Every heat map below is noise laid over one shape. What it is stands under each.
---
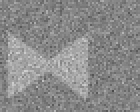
bow tie
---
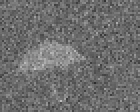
umbrella
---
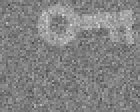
key
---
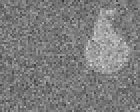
pear
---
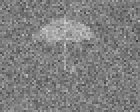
umbrella
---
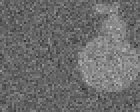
pear
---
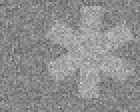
asterisk
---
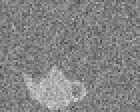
teapot
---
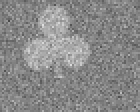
club
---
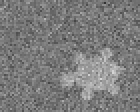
turtle
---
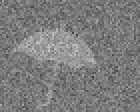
umbrella
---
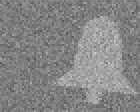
bell
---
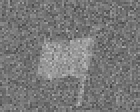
flag
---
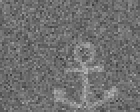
anchor
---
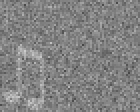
pair of musical notes
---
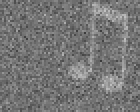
pair of musical notes
